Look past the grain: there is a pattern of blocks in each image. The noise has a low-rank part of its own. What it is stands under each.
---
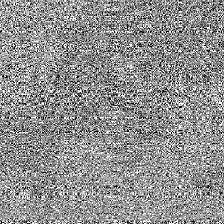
no symmetry
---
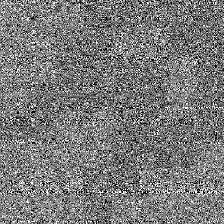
mirrored about the diagonal from the bottom left
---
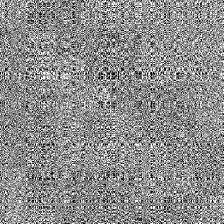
mirrored about the diagonal from the bottom left
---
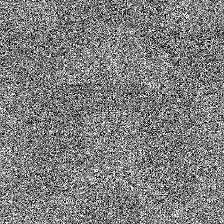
left and right mirror each other
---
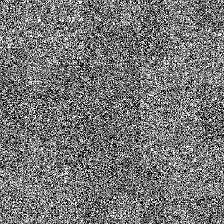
top and bottom mirror each other
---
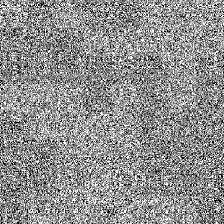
no symmetry
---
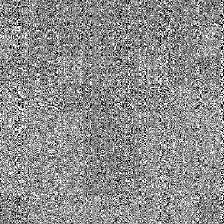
left and right mirror each other
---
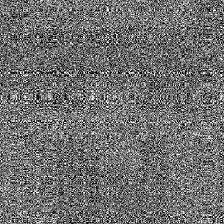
left and right mirror each other
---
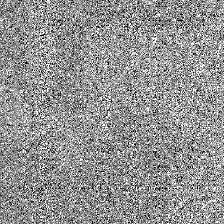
no symmetry
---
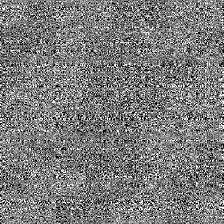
the same after a half turn
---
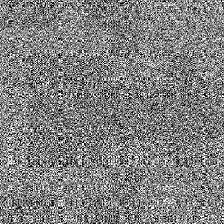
top and bottom mirror each other
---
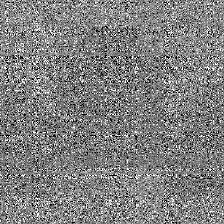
left and right mirror each other
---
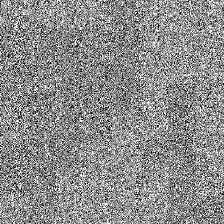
no symmetry
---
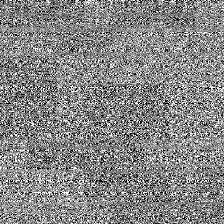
no symmetry
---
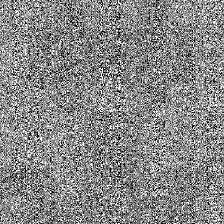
left and right mirror each other
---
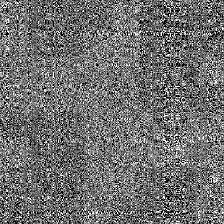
the same after a half turn
